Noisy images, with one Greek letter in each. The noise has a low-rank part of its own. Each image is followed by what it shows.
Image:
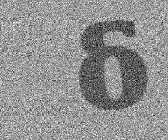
delta
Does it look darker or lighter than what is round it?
darker
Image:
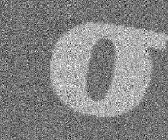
sigma
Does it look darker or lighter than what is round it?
lighter
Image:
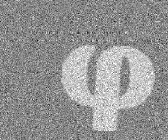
phi
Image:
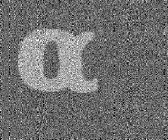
alpha
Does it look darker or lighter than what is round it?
lighter
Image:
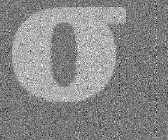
sigma
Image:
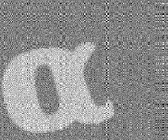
alpha
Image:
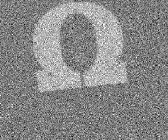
omega
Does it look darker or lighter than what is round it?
lighter
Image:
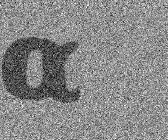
alpha
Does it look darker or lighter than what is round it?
darker
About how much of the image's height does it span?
half
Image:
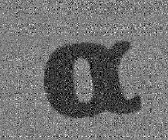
alpha
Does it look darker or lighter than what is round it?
darker
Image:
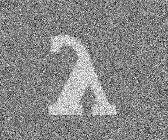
lambda
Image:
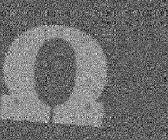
omega
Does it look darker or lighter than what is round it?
lighter
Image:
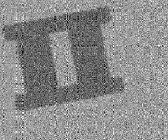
pi
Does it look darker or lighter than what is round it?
darker
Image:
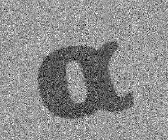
alpha
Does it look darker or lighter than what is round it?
darker
